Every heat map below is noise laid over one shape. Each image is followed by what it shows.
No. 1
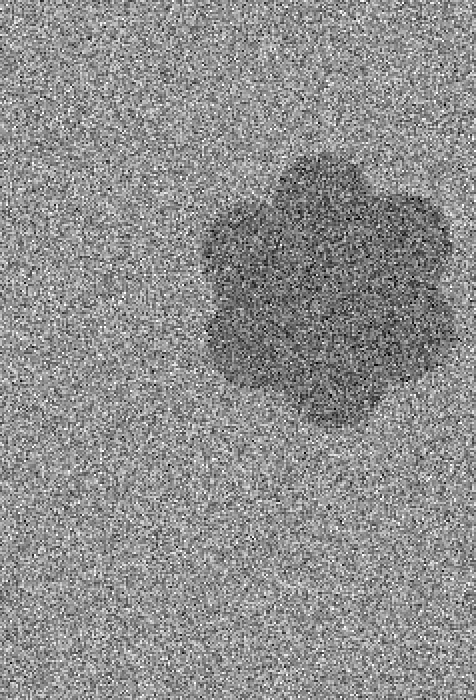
flower
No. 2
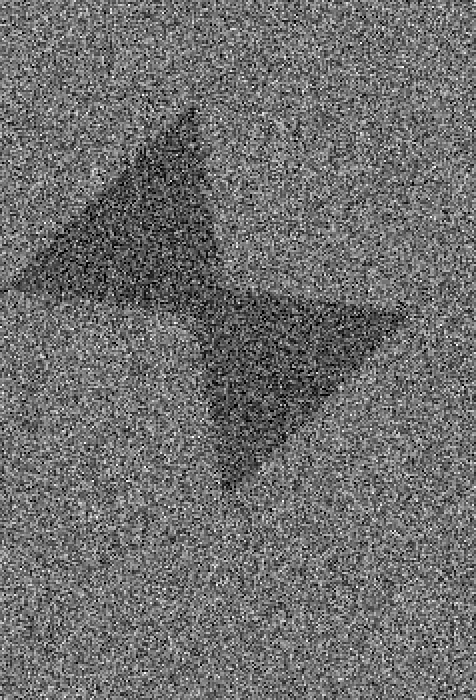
bow tie
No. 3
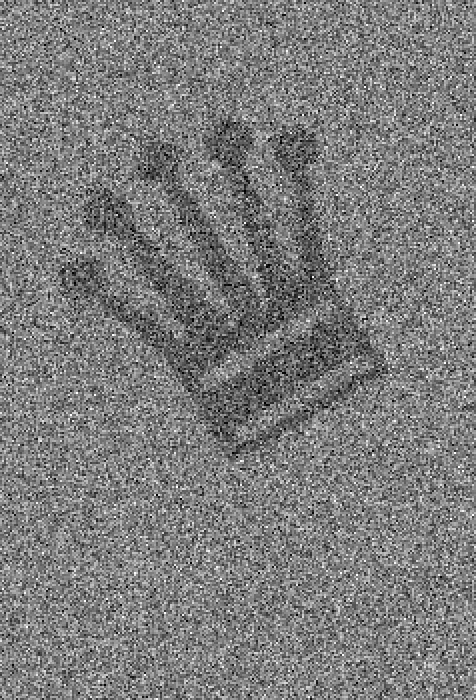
chess queen
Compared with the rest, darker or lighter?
darker
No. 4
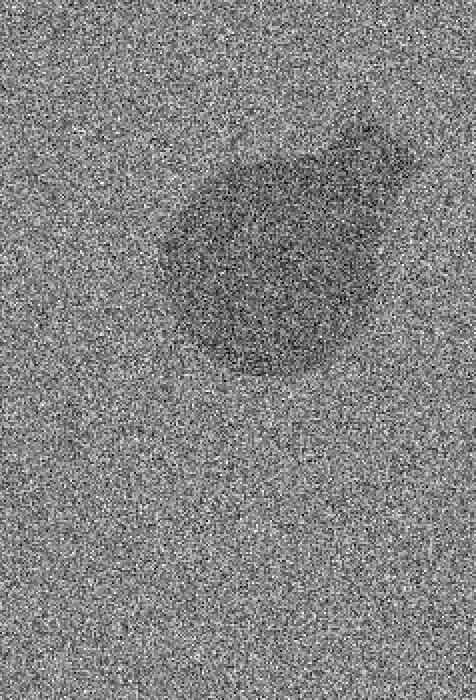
light bulb
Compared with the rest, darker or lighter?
darker
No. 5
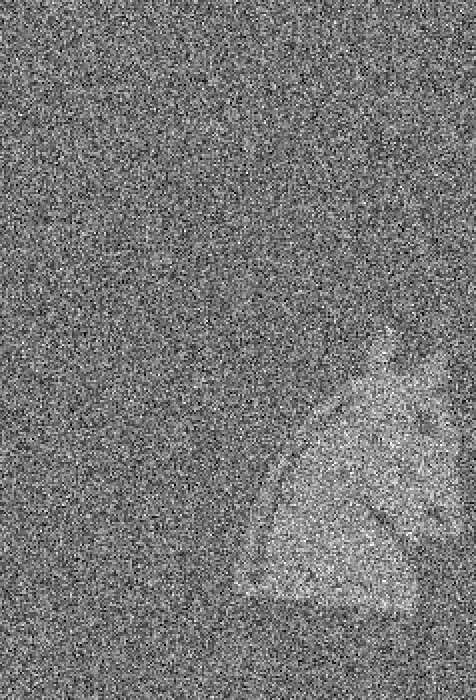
chess knight
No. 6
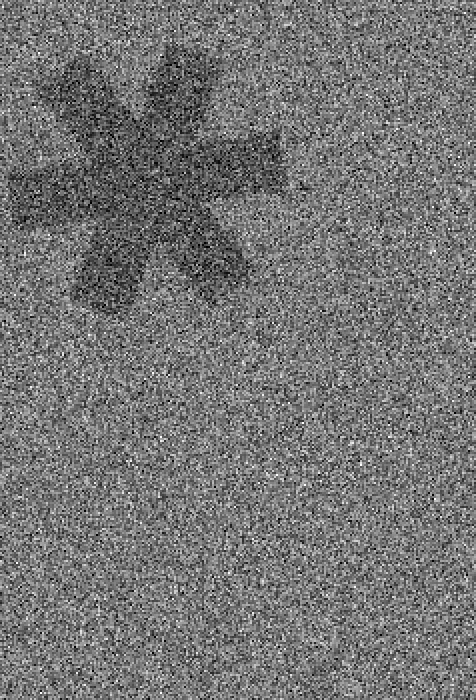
asterisk
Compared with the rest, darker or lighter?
darker
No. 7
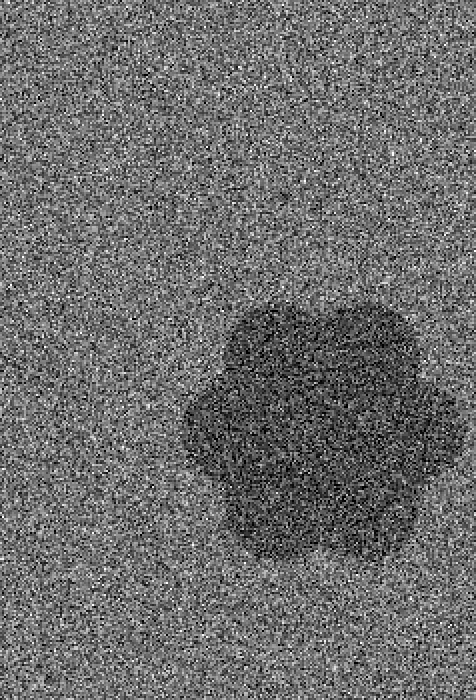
flower
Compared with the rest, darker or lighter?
darker
